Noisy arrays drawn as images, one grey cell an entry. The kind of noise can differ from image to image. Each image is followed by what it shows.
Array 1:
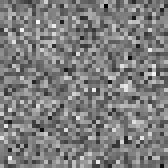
independent entries
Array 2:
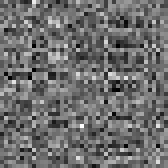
low rank plus noise
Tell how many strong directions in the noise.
one
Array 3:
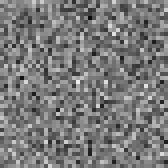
independent entries
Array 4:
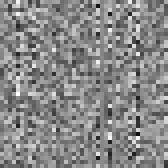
columns of uneven size
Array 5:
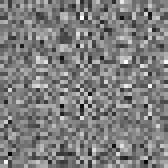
low rank plus noise
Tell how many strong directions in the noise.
one
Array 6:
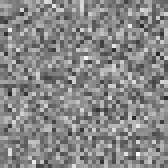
independent entries
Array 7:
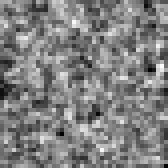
blotchy
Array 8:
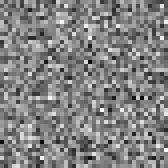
independent entries
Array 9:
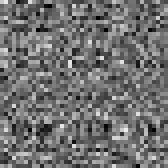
low rank plus noise
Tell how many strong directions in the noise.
two
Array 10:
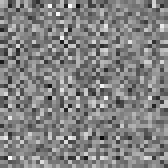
low rank plus noise
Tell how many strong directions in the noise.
one
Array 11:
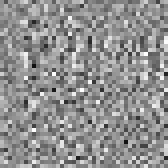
low rank plus noise
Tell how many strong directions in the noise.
two
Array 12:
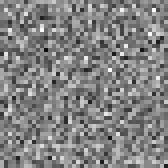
independent entries
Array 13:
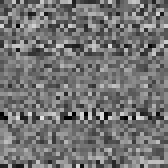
rows of uneven size
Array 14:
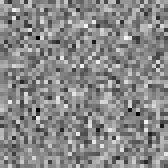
independent entries
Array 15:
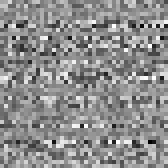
rows of uneven size
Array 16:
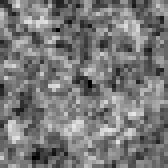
blotchy
